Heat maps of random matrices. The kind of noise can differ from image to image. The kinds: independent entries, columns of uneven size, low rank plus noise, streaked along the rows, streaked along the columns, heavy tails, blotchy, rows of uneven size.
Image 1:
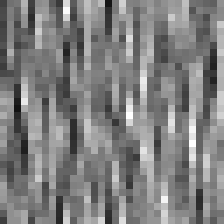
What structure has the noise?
streaked along the columns
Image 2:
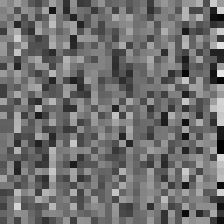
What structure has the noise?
columns of uneven size
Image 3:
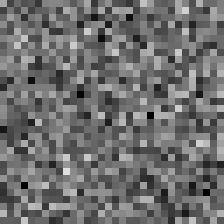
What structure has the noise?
independent entries
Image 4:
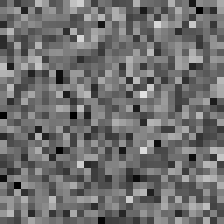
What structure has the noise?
independent entries
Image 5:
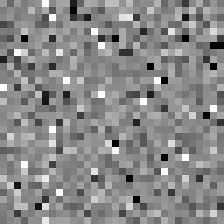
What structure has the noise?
heavy tails
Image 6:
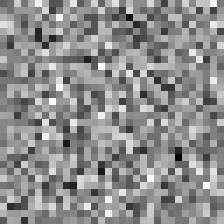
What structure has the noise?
independent entries
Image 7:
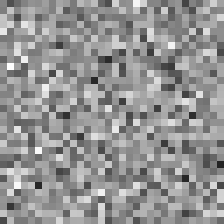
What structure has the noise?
independent entries
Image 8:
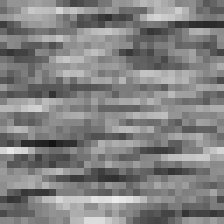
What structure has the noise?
streaked along the rows
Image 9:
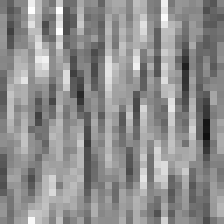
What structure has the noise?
streaked along the columns
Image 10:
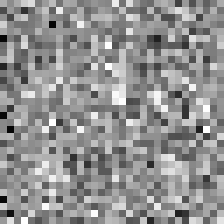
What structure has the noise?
low rank plus noise
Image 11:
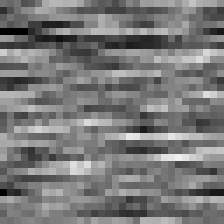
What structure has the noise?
streaked along the rows
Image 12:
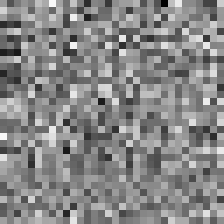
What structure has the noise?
low rank plus noise
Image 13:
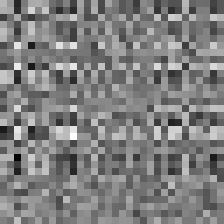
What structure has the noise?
low rank plus noise
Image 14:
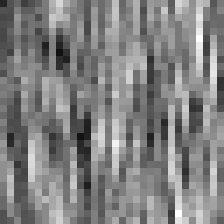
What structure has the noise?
streaked along the columns
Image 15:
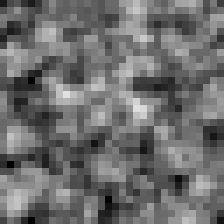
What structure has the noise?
blotchy
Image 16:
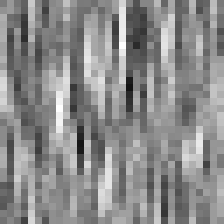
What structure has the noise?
streaked along the columns
